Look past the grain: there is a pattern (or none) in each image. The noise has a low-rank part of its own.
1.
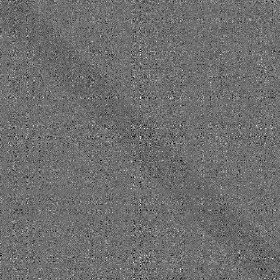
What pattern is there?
a diagonal band
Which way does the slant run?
top left to bottom right
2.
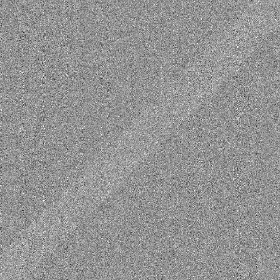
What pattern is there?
a diagonal band
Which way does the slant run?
bottom left to top right
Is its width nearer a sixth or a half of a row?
a sixth
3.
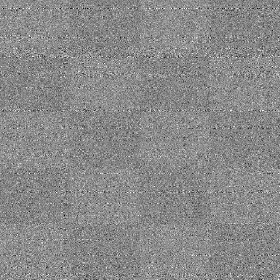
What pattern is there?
a checkerboard
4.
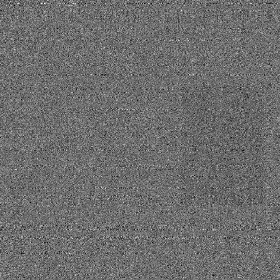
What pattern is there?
one block
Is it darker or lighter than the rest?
darker
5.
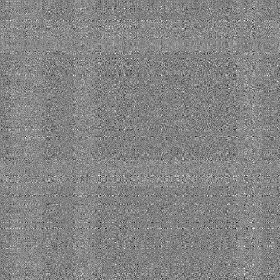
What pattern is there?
bands of rows crossing bands of columns
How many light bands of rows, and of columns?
2 and 3
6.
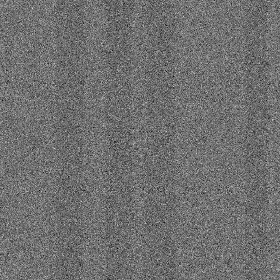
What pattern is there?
bands of columns
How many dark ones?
4
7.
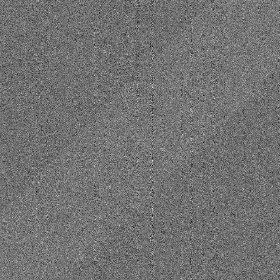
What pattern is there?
a diagonal band
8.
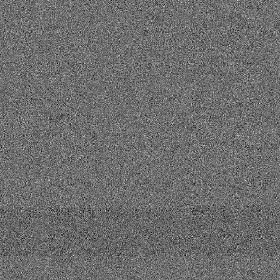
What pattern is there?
one band of rows
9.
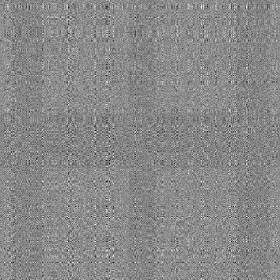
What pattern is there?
bands of rows crossing bands of columns
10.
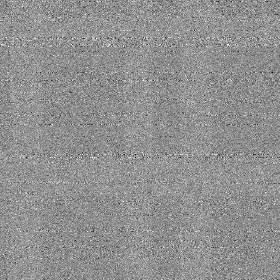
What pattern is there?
bands of rows crossing bands of columns
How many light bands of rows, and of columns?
2 and 3
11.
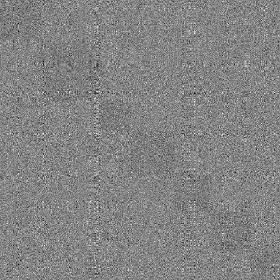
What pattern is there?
blocks along the diagonal
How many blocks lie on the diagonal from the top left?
7
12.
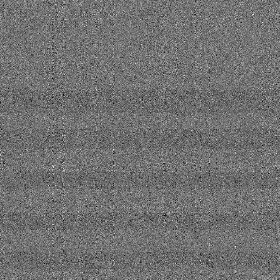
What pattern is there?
bands of rows
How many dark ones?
5
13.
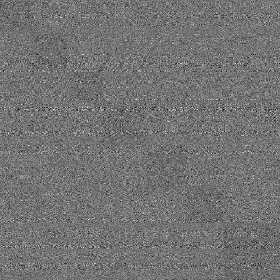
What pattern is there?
blocks along the diagonal
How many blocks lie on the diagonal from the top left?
7
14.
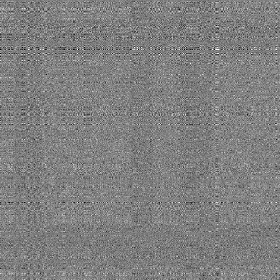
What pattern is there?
bands of rows crossing bands of columns
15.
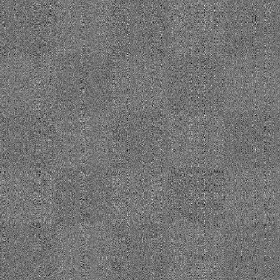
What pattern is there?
a checkerboard
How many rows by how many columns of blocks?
5 by 5
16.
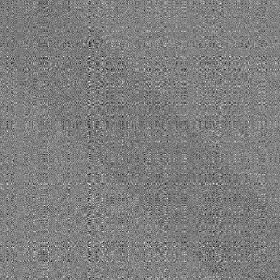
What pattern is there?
a diagonal band
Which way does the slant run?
top left to bottom right
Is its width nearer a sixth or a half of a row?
a half
